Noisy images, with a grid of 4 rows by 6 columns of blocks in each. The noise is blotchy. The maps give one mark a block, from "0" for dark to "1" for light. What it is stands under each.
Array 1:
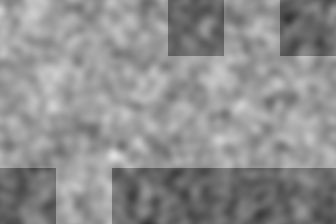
1 1 1 0 1 0
1 1 1 1 1 1
1 1 1 1 1 1
0 1 0 0 0 0
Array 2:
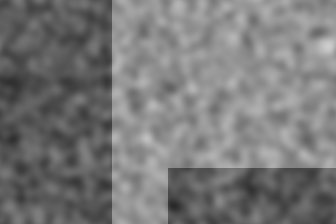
0 0 1 1 1 1
0 0 1 1 1 1
0 0 1 1 1 1
0 0 1 0 0 0
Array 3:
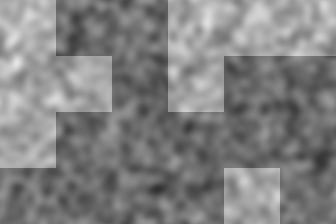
1 0 0 1 1 1
1 1 0 1 0 0
1 0 0 0 0 0
0 0 0 0 1 0
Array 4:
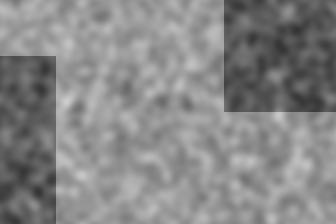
1 1 1 1 0 0
0 1 1 1 0 0
0 1 1 1 1 1
0 1 1 1 1 1
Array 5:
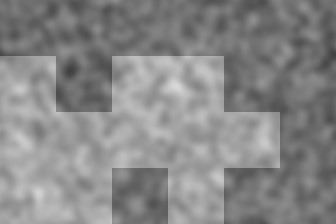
0 0 0 0 0 0
1 0 1 1 0 0
1 1 1 1 1 0
1 1 0 1 0 0
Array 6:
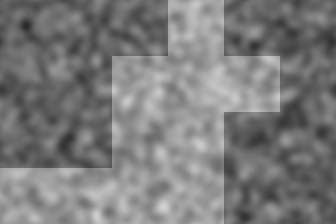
0 0 0 1 0 0
0 0 1 1 1 0
0 0 1 1 0 0
1 1 1 1 0 0
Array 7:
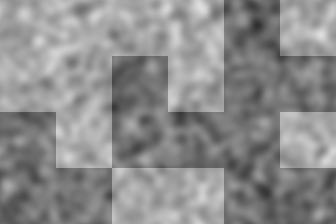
1 1 1 1 0 1
1 1 0 1 0 0
0 1 0 0 0 1
0 0 1 1 0 0
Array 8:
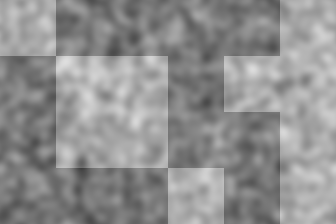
1 0 0 0 0 1
0 1 1 0 1 1
0 1 1 0 0 1
0 0 0 1 0 1
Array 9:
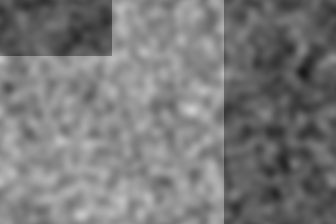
0 0 1 1 0 0
1 1 1 1 0 0
1 1 1 1 0 0
1 1 1 1 0 0
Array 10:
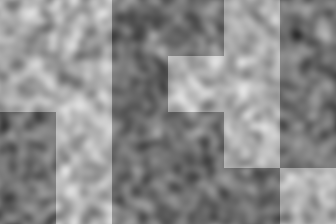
1 1 0 0 1 0
1 1 0 1 1 0
0 1 0 0 1 0
0 1 0 0 0 1
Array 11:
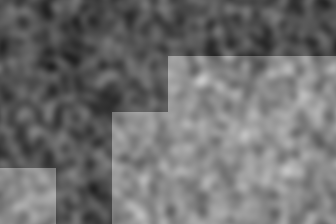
0 0 0 0 0 0
0 0 0 1 1 1
0 0 1 1 1 1
1 0 1 1 1 1
